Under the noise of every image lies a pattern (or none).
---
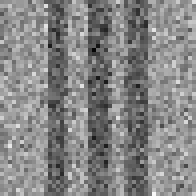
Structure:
bands of columns
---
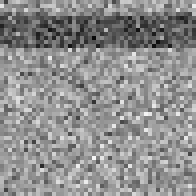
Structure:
one band of rows
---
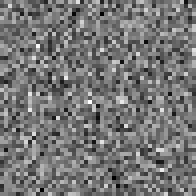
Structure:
only noise
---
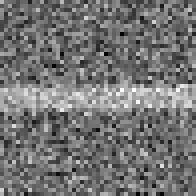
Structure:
one band of rows
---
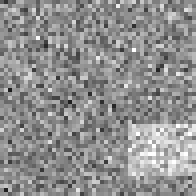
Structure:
one block
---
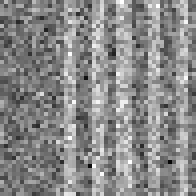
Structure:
bands of columns
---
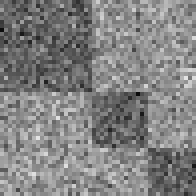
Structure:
blocks along the diagonal
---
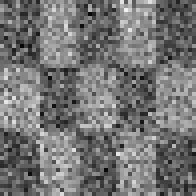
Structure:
a checkerboard
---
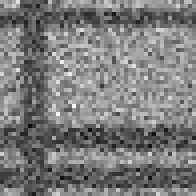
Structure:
bands of rows crossing bands of columns
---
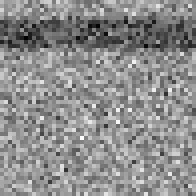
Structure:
one band of rows
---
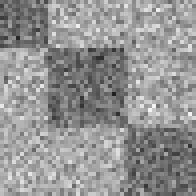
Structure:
blocks along the diagonal
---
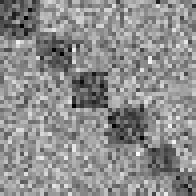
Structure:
blocks along the diagonal
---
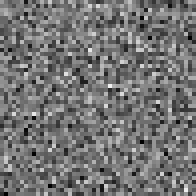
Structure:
only noise
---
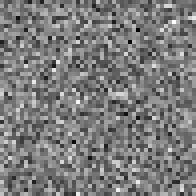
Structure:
only noise
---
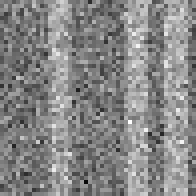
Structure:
bands of columns
